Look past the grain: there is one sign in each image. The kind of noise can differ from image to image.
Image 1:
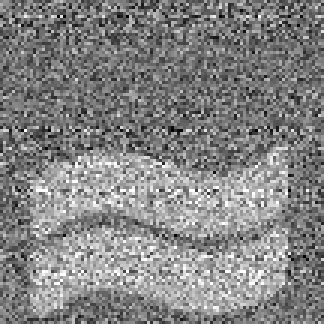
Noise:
rows of uneven size
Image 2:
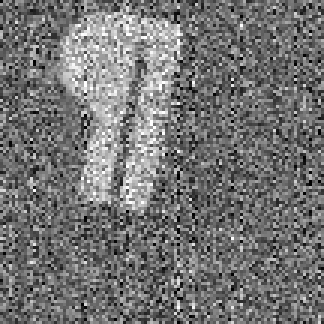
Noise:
columns of uneven size
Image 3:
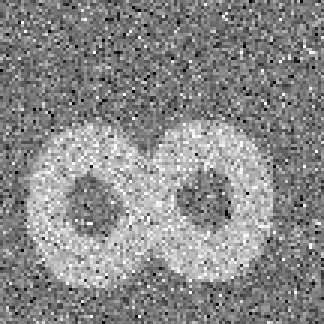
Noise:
heavy tails
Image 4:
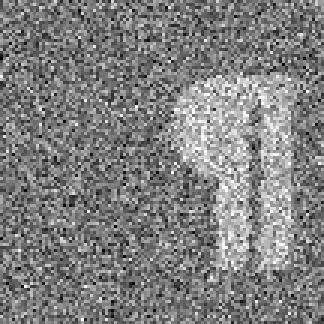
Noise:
independent entries
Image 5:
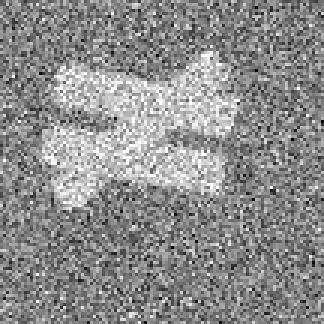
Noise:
independent entries
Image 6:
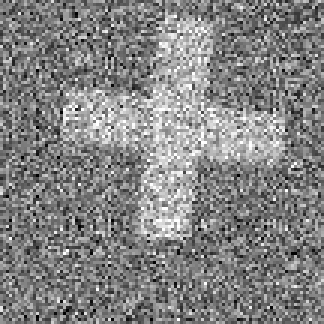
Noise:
low rank plus noise
